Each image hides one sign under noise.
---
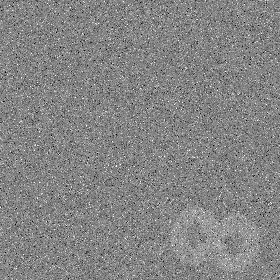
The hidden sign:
infinity sign
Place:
bottom right
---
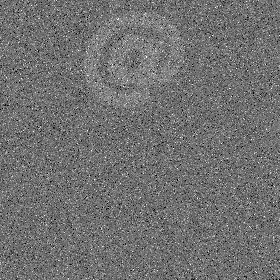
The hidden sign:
at sign
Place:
top middle
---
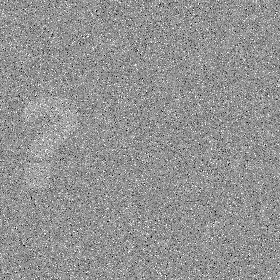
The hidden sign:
question mark
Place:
middle left
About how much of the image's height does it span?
a third
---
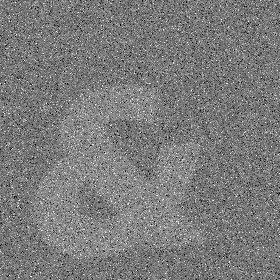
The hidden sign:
ampersand
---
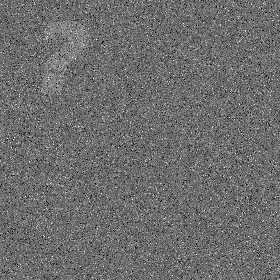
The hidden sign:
question mark
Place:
top left
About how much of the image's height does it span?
a quarter
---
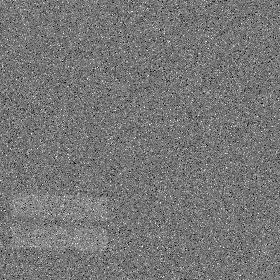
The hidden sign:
equals sign
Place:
bottom left
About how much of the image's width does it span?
a third
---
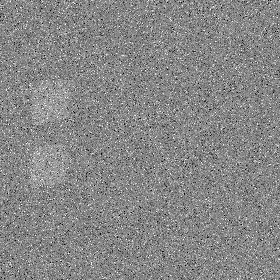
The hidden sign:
colon
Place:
middle left
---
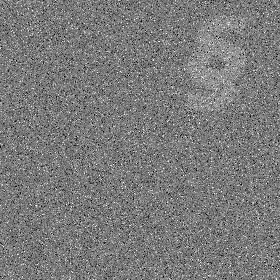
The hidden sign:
section sign
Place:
top right
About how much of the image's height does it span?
a third
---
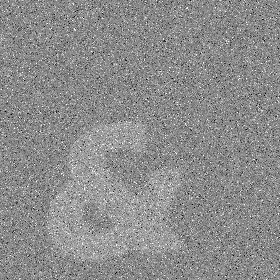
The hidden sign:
ampersand
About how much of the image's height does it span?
half
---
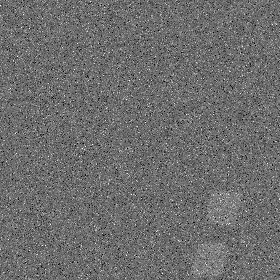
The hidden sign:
colon
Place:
bottom right
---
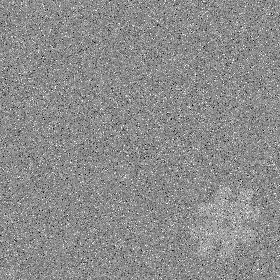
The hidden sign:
hash sign
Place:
bottom right
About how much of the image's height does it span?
a quarter
